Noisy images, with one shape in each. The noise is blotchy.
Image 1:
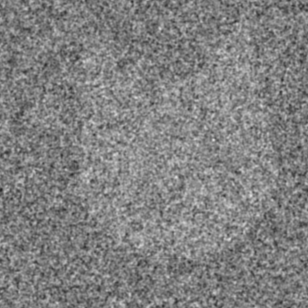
light cat's head
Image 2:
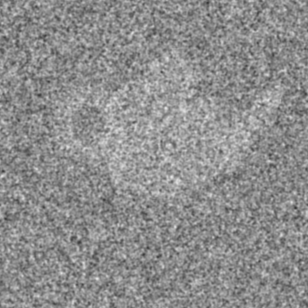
light teapot
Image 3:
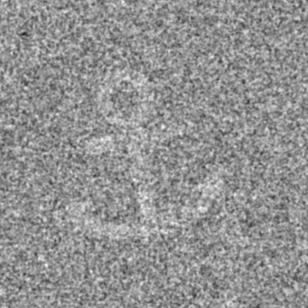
light anchor
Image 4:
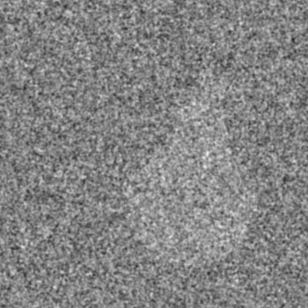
light pear
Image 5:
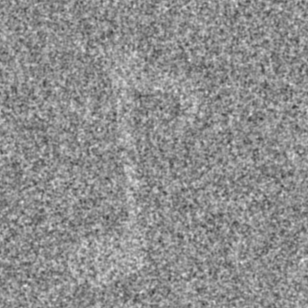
light musical note
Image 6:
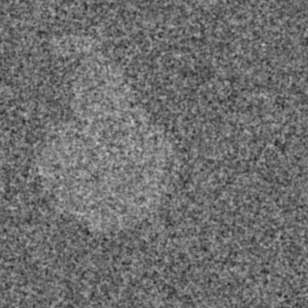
light pear
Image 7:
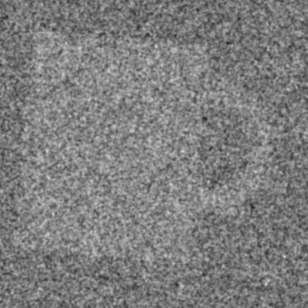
light cup
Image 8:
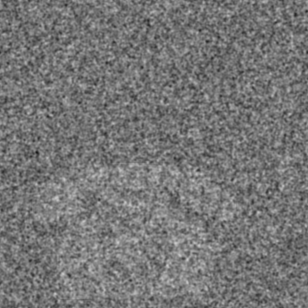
light telephone
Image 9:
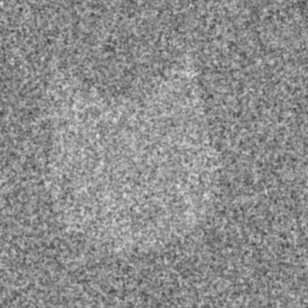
light cat's head
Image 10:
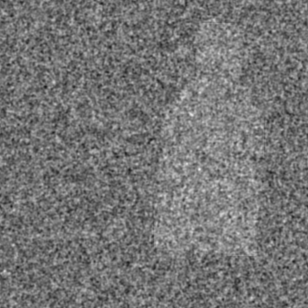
light bottle
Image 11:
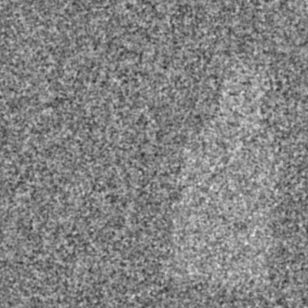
light bottle
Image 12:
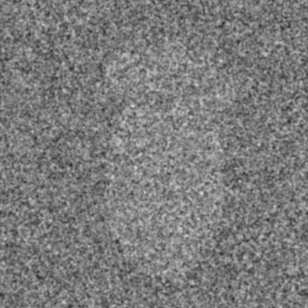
light footprint
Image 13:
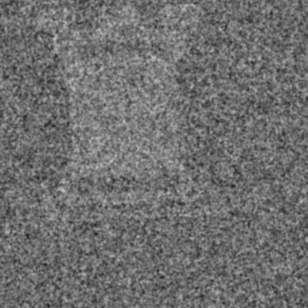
light chess rook
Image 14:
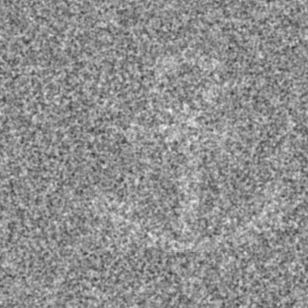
light anchor
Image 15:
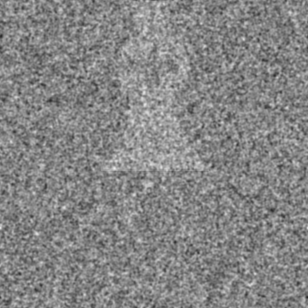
light chess bishop
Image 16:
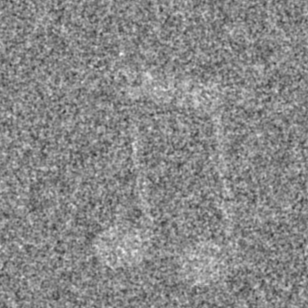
light pair of musical notes
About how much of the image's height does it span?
two thirds
